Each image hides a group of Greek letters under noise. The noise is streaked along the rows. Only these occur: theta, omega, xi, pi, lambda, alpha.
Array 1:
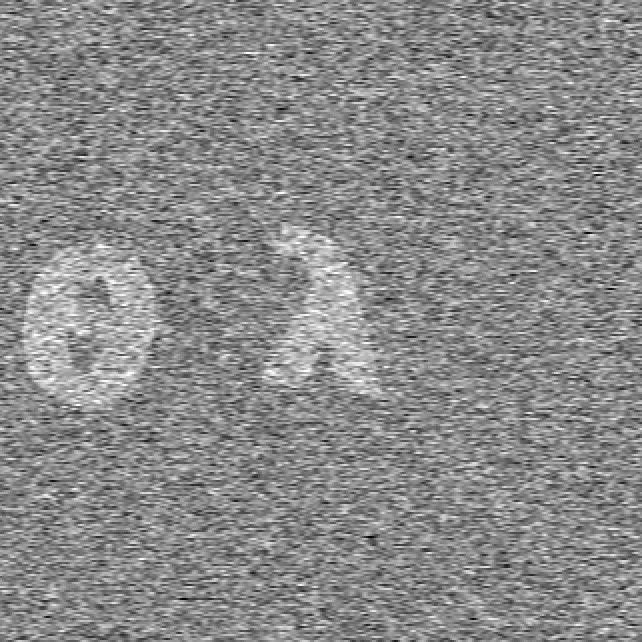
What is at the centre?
lambda
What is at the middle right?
nothing
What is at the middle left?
theta
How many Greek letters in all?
2
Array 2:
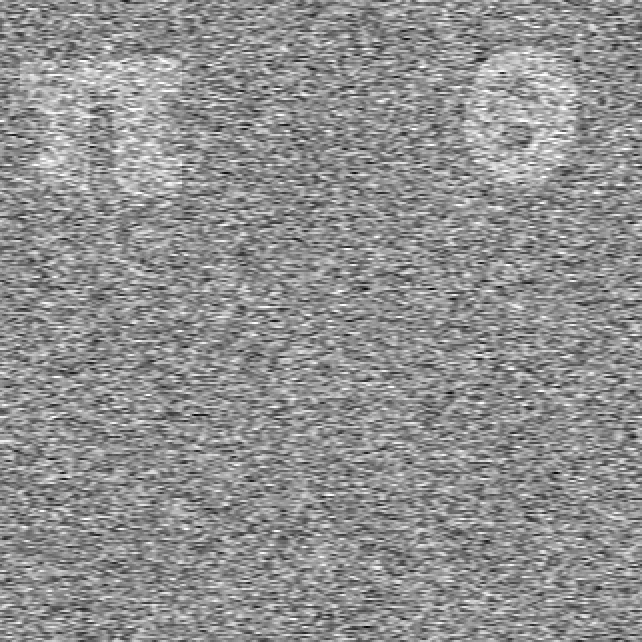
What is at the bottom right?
nothing
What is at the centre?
nothing
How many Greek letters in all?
2
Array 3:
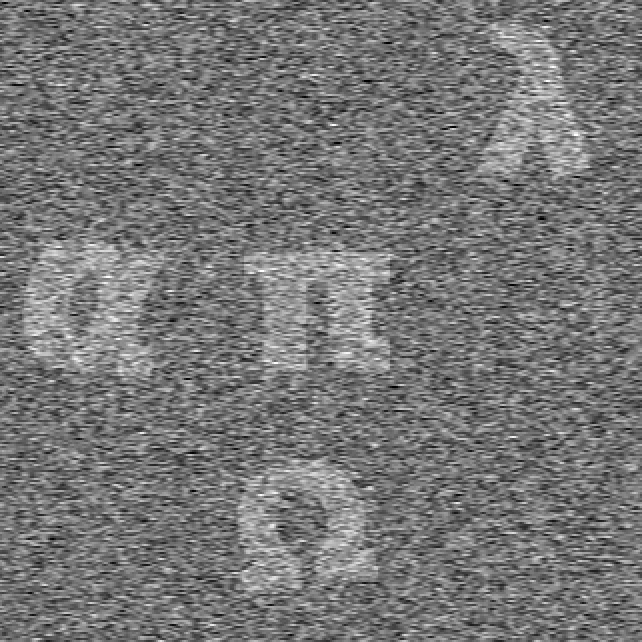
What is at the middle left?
alpha
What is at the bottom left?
nothing
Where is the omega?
bottom middle
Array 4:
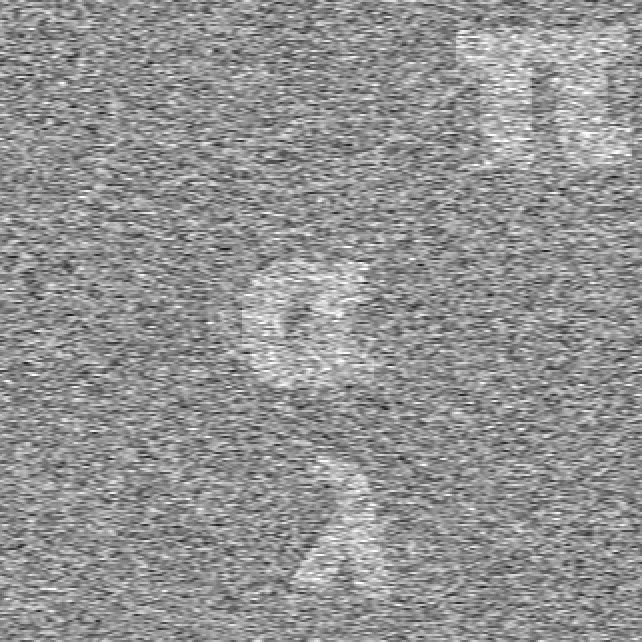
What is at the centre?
alpha
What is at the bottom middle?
lambda
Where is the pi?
top right
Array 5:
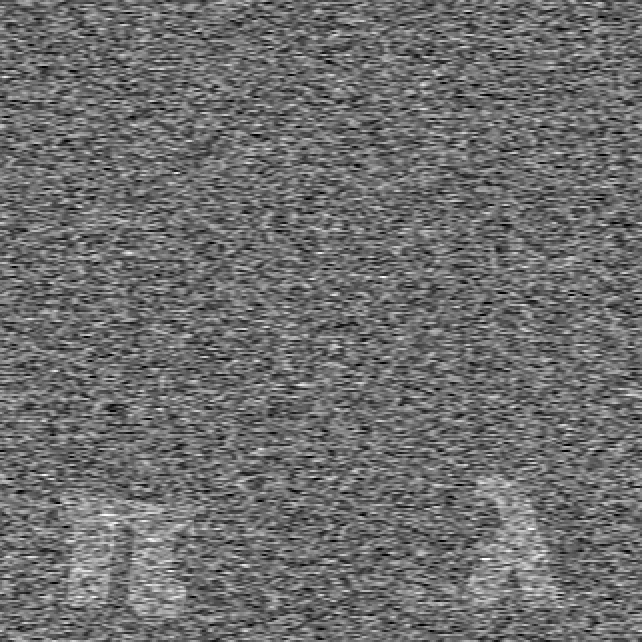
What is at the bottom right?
lambda
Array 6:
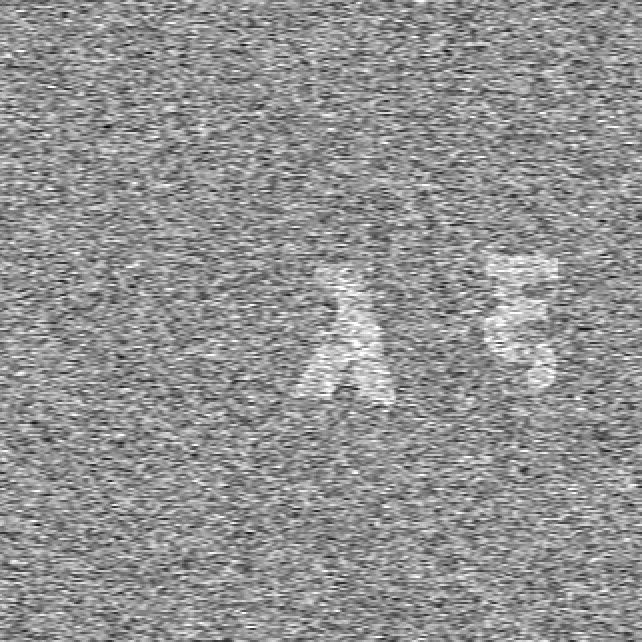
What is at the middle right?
xi
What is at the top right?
nothing
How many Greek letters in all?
2
